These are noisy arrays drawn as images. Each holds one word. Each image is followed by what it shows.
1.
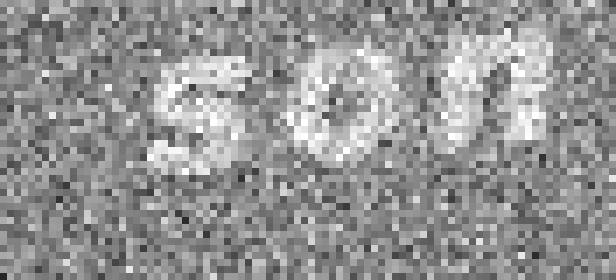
son
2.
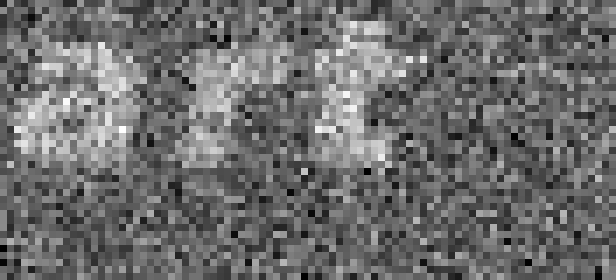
art
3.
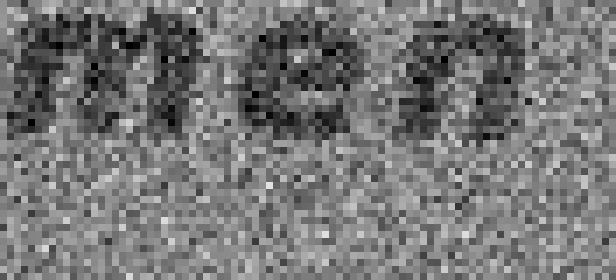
men
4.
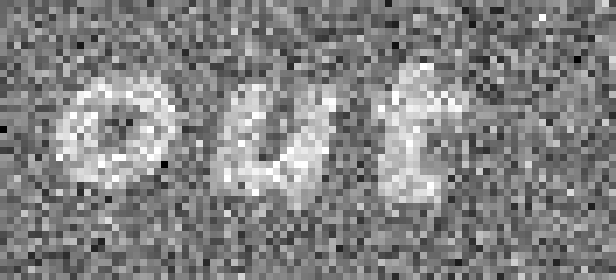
out
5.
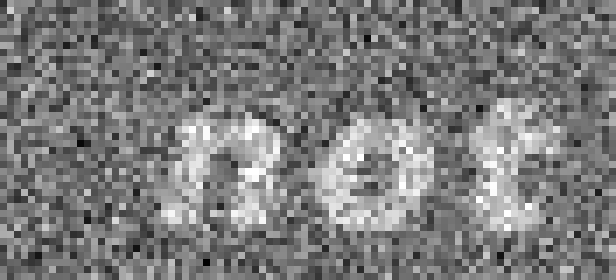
not
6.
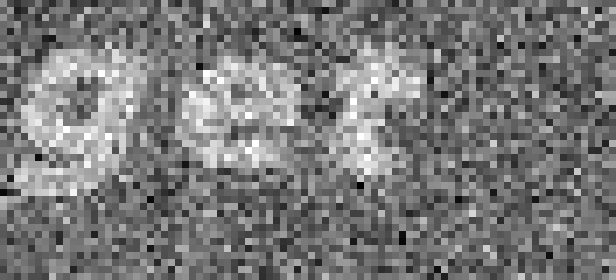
get
